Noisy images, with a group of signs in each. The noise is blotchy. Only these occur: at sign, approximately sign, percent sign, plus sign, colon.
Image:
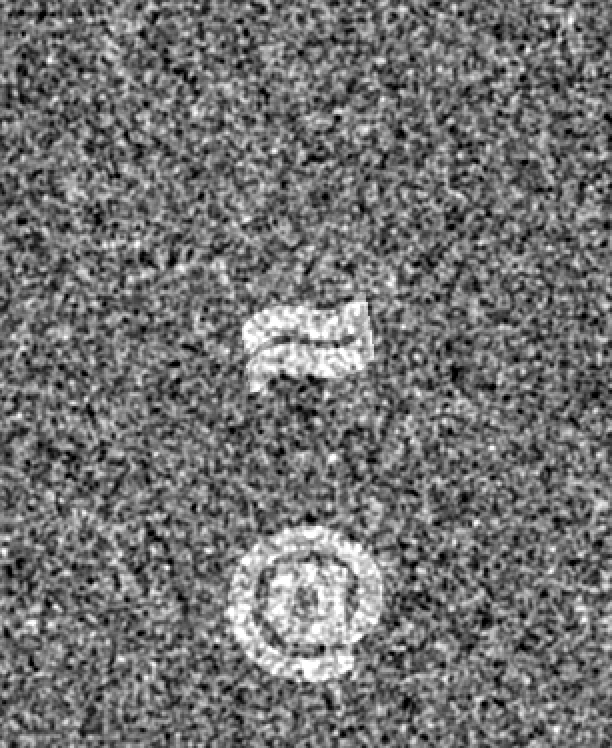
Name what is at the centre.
approximately sign
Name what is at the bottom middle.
at sign
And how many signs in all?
2
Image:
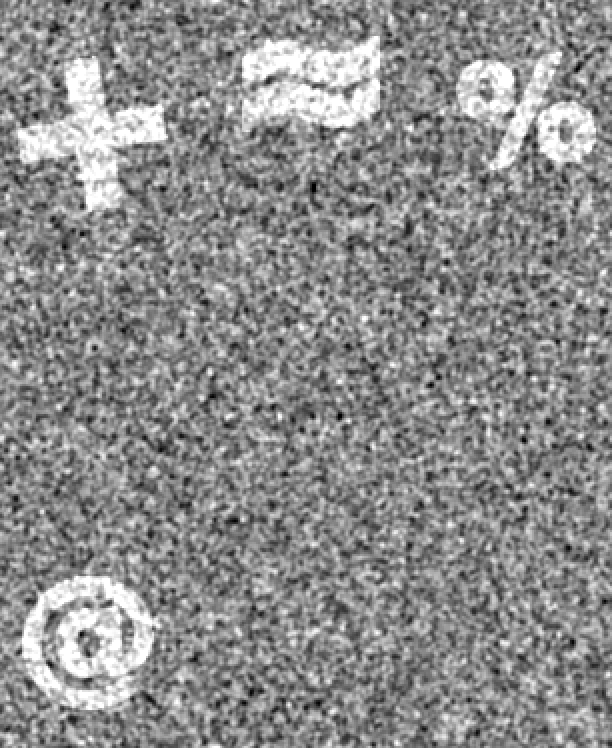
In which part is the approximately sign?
top middle
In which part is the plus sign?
top left
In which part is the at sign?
bottom left
